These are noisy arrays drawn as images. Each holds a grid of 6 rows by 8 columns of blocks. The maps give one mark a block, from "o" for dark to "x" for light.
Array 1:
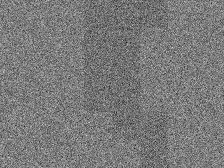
xxxoooxx
xxxooxxx
xxxooxxx
xxxooxxx
xxxxooxx
xxxxxoxx
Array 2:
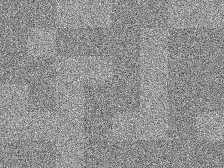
ooxxooxx
oxoooxoo
ooxxoxoo
xoxooxoo
xxxoxxox
ooxooooo
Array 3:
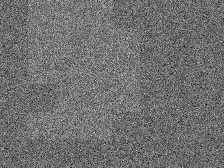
oxxxoooo
oxxxxooo
oxxxxooo
ooxxxooo
oxxxoooo
oooooooo
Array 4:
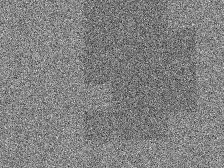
xxxoooxx
xxxoooox
xxxoooox
xxxxooox
xxxoooxx
xxxxxxxx
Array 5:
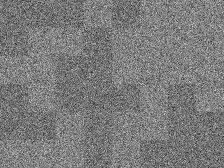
oooxoxxx
oxxoxxxx
xxooxxxx
oxoooxox
ooxoxxoo
xxxoxooo
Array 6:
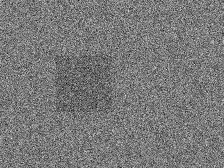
xxxxxxxx
xxxxxxxx
xxooxxxx
xxooxxxx
xxxxxxxx
xxxxxxxx
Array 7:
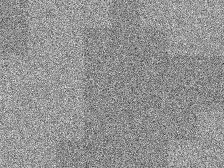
oxxxoxxx
oxxoooxx
xxxooooo
xxxooooo
xxxoooox
xxooooxx
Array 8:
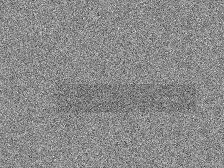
xxxxxxxx
xxxxxxxx
xxxxxxxx
xxooooox
xxxxxxxx
xxxxxxxx
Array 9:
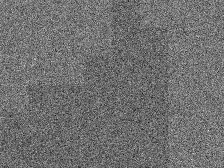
xxxxoxxx
xxxxooxx
xxxoooxx
xoooooxx
ooooooxx
ooooooxx
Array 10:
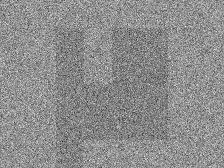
xxxxxxxx
xxoxooxx
xxoxooxx
xxooooxx
xxooooxx
xxoxxxxx
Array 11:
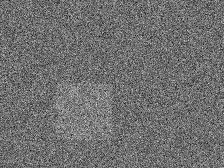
oooooooo
oooooooo
oooooooo
ooxxoooo
ooxxoooo
oooooooo
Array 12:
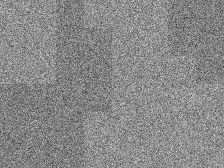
xxoxxxoo
xxooxxoo
xxooxxxo
ooooxxxx
oooxxxxx
oooxxxxx
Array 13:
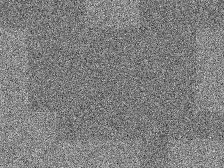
oooxxooo
xoooooox
xoooooox
xoooooox
xxoooooo
xxxxxoxx
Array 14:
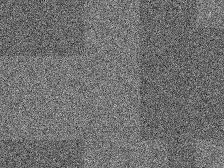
oooxxoox
oooxxooo
xxxxxooo
xxxxxooo
xxxxxooo
oooxxxox
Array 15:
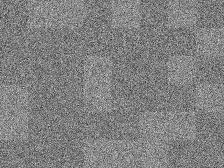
oxxoxoxo
ooooooox
oooxooxo
xooxooox
xooooxxo
oooxxxoo
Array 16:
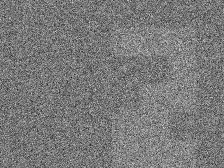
oooooooo
ooooxxxo
ooooooxo
oooooxxo
ooooxxoo
ooooxxxo
